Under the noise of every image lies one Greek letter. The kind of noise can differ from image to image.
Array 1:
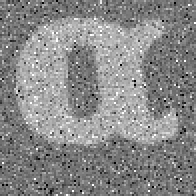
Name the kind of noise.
heavy tails
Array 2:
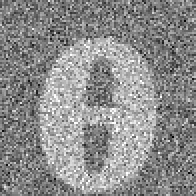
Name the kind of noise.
independent entries
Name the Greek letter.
theta
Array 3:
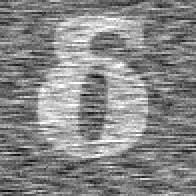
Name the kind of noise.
streaked along the rows
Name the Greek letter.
delta
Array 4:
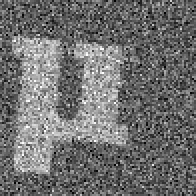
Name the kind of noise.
independent entries
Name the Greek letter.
mu
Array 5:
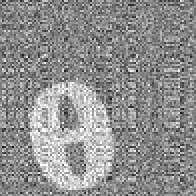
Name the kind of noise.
low rank plus noise
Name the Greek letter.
theta
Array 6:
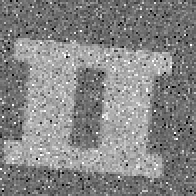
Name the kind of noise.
heavy tails
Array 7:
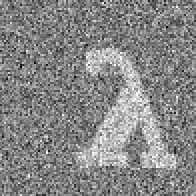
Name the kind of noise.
independent entries
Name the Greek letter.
lambda
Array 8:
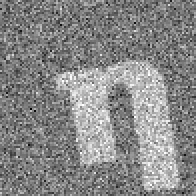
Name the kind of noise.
independent entries
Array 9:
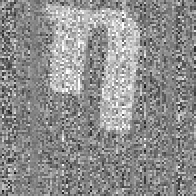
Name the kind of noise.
columns of uneven size
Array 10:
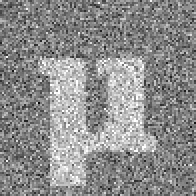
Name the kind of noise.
independent entries
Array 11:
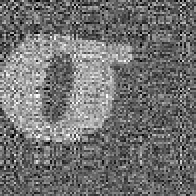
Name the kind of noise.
low rank plus noise
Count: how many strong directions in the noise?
two
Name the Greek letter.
sigma
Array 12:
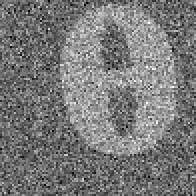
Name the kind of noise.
independent entries
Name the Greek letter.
theta
